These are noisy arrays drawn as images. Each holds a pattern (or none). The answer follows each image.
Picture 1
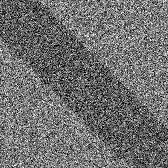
a diagonal band
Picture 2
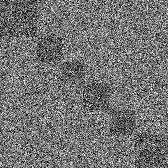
blocks along the diagonal
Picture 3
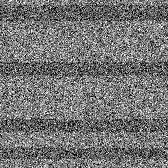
bands of rows
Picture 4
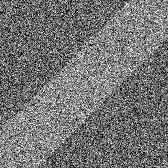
a diagonal band
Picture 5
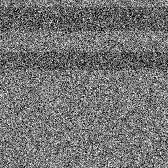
bands of rows
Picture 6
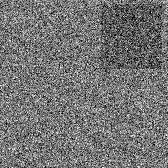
one block
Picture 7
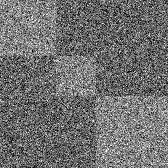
blocks along the diagonal
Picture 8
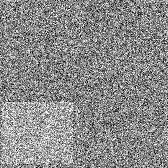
one block
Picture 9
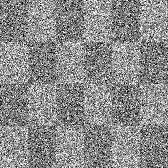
a checkerboard
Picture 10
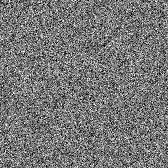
only noise
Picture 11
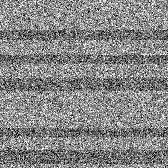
bands of rows
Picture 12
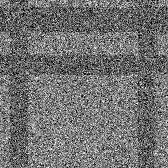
bands of rows crossing bands of columns
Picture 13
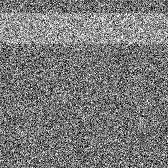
one band of rows
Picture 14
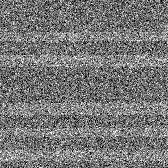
bands of rows
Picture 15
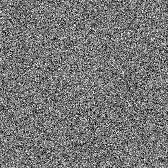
only noise
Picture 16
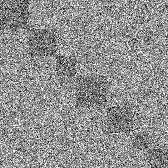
blocks along the diagonal
